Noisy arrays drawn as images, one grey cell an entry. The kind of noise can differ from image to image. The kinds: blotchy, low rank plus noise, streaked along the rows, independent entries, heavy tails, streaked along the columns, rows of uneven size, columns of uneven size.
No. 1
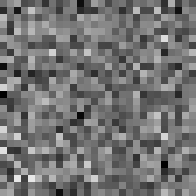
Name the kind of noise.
low rank plus noise
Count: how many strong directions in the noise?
five to eight
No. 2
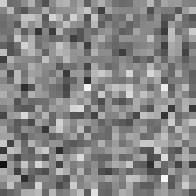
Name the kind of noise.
low rank plus noise
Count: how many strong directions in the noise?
three or four
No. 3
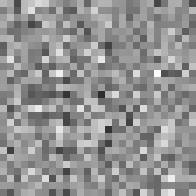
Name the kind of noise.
low rank plus noise
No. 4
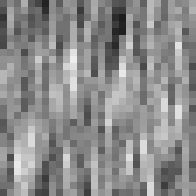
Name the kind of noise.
streaked along the columns
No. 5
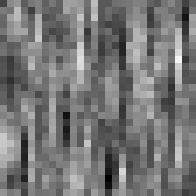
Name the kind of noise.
streaked along the columns
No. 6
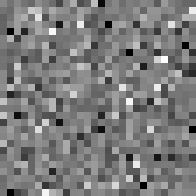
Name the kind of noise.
heavy tails
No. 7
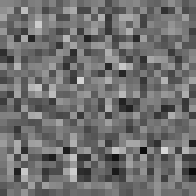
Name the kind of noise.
low rank plus noise
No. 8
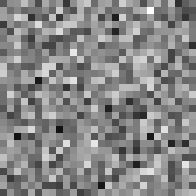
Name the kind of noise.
independent entries
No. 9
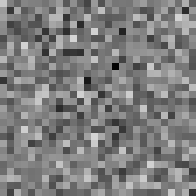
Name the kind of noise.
independent entries
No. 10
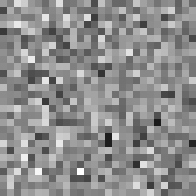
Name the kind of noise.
independent entries
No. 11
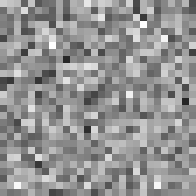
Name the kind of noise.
independent entries
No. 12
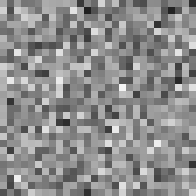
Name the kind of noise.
independent entries
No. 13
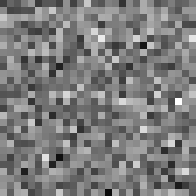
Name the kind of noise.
independent entries
